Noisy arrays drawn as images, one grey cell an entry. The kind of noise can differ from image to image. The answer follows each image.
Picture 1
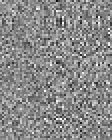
low rank plus noise
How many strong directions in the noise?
three or four
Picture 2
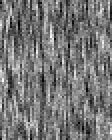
streaked along the columns
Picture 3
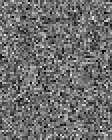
independent entries
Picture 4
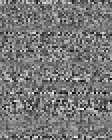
rows of uneven size
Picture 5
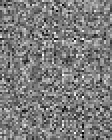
low rank plus noise
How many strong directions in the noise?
five to eight
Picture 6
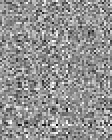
low rank plus noise
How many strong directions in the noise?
two
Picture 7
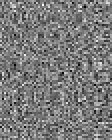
low rank plus noise
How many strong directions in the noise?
two
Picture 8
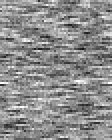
streaked along the rows
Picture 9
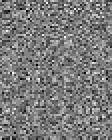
low rank plus noise
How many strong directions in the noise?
three or four
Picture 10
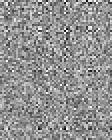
low rank plus noise
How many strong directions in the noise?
one
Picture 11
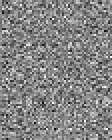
low rank plus noise
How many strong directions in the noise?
three or four
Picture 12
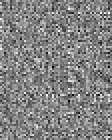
low rank plus noise
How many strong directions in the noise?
one
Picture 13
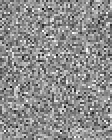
independent entries
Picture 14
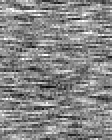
streaked along the rows
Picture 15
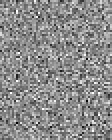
low rank plus noise
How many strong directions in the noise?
three or four
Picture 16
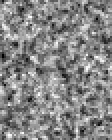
blotchy
